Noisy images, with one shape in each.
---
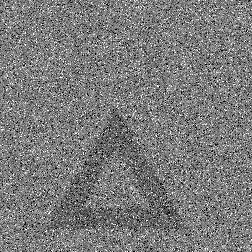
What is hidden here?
dark triangle frame
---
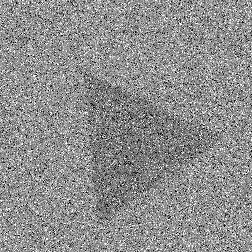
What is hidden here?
dark triangle
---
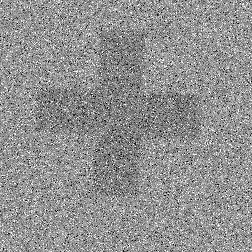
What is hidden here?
dark cross
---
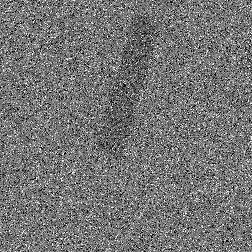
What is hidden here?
dark bar
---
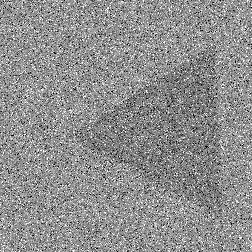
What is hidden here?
dark triangle
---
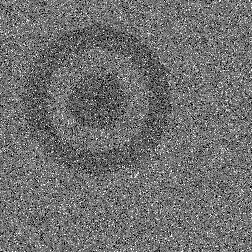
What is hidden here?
dark bullseye
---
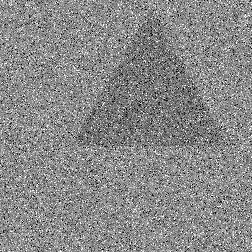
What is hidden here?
dark triangle
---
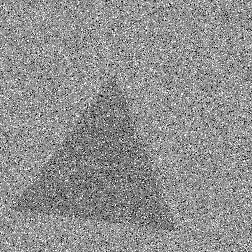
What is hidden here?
dark triangle
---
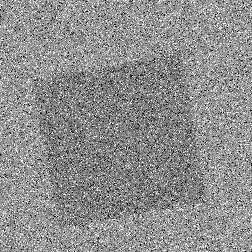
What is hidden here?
dark square
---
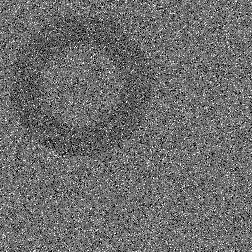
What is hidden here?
dark ring
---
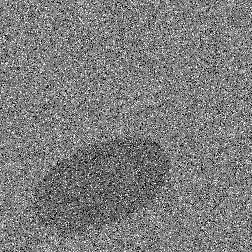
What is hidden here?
dark ellipse
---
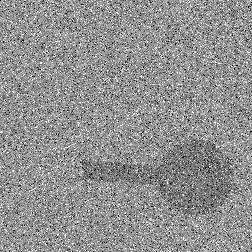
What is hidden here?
dark lollipop
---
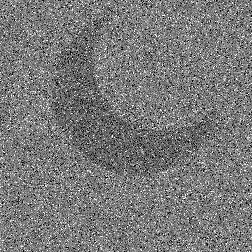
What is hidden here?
dark crescent
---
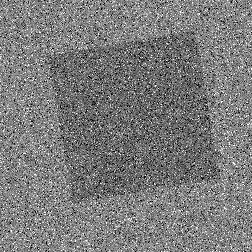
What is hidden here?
dark square
